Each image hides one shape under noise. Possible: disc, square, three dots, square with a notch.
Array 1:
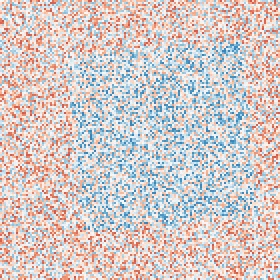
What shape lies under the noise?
square
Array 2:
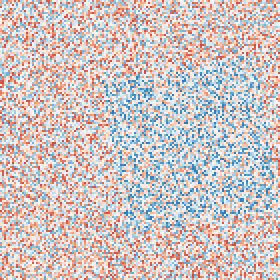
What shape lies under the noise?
square
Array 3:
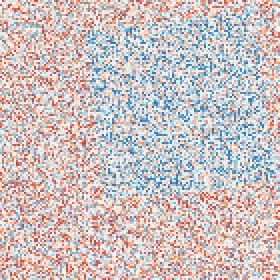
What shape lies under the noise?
square
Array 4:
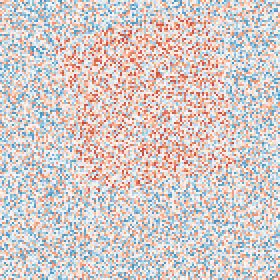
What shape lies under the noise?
square
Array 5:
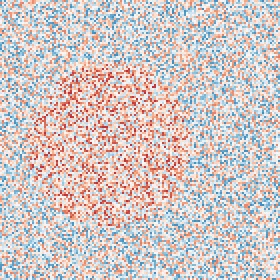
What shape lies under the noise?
disc
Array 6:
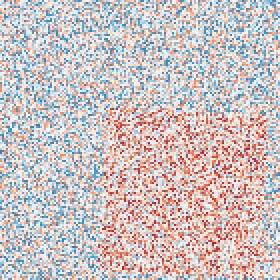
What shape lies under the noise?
square
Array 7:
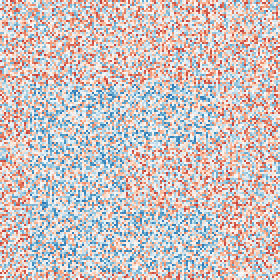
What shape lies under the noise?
square with a notch
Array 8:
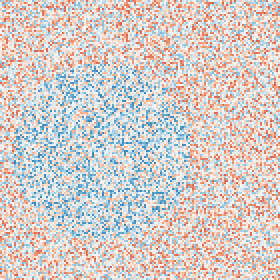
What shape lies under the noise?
disc
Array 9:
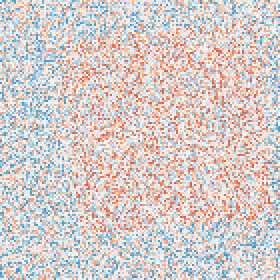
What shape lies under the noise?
square
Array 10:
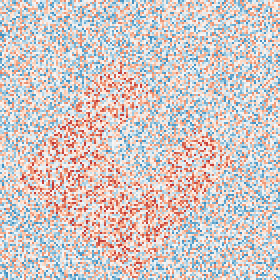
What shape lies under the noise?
square with a notch
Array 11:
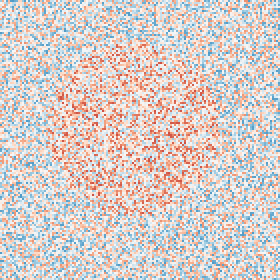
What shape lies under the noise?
disc
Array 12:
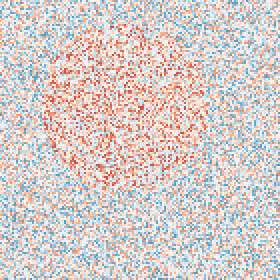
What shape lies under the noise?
disc
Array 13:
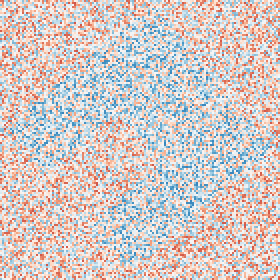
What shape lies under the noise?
square with a notch
